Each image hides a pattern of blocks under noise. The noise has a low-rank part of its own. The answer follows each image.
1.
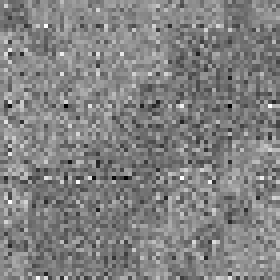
mirrored about the diagonal from the top left
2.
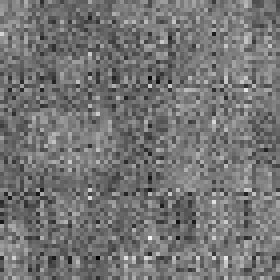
top and bottom mirror each other
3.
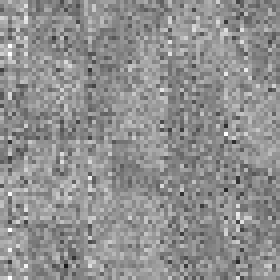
no symmetry
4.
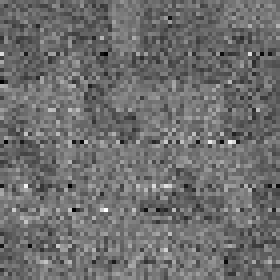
no symmetry
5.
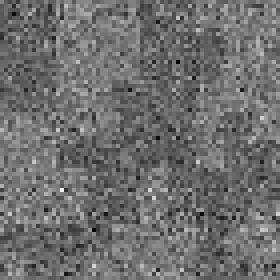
no symmetry
